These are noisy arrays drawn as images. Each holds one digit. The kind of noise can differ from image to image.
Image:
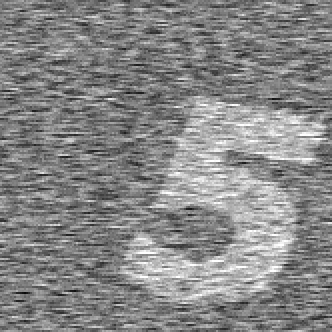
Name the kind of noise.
streaked along the rows
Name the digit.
5
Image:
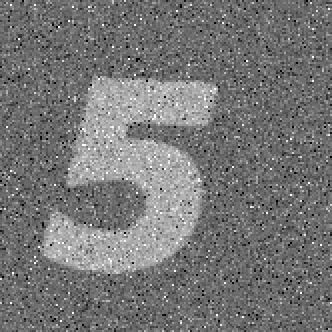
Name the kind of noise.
heavy tails
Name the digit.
5
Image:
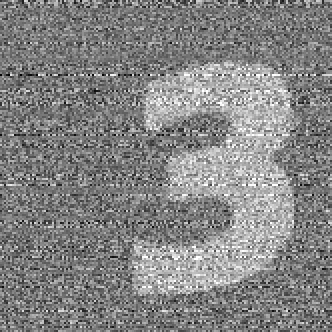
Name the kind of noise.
rows of uneven size
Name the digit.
3
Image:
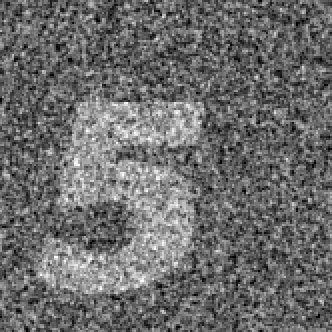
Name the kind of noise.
blotchy
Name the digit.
5
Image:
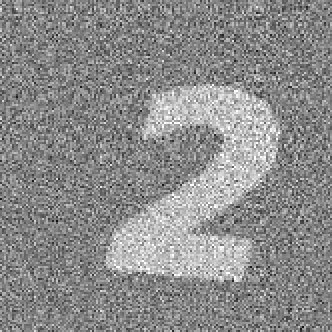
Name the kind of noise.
low rank plus noise
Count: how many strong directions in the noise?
three or four
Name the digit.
2
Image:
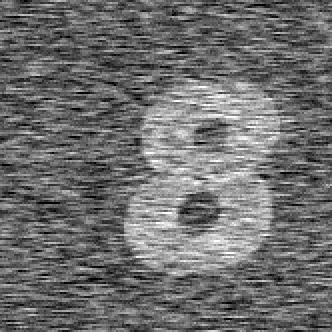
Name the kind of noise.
streaked along the rows
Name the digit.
8
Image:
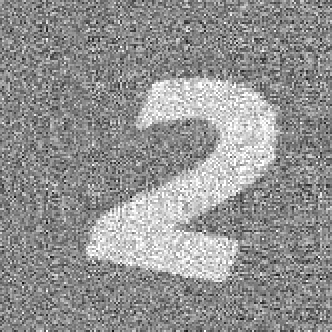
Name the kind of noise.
low rank plus noise
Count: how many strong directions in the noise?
five to eight
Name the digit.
2
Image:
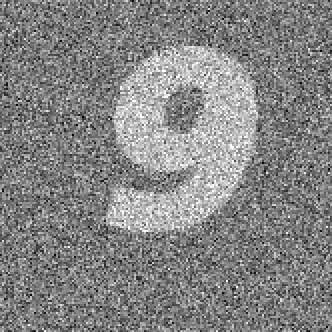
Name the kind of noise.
independent entries
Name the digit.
9
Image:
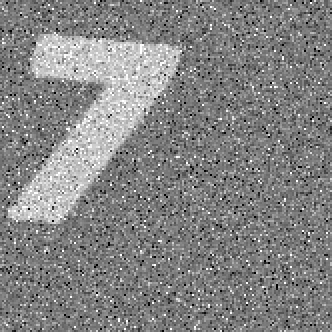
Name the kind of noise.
heavy tails
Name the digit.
7
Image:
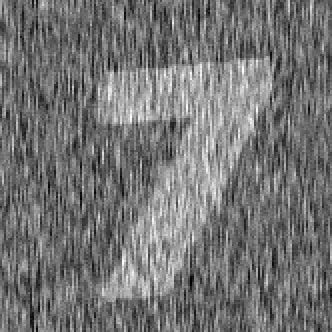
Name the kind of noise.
streaked along the columns
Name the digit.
7
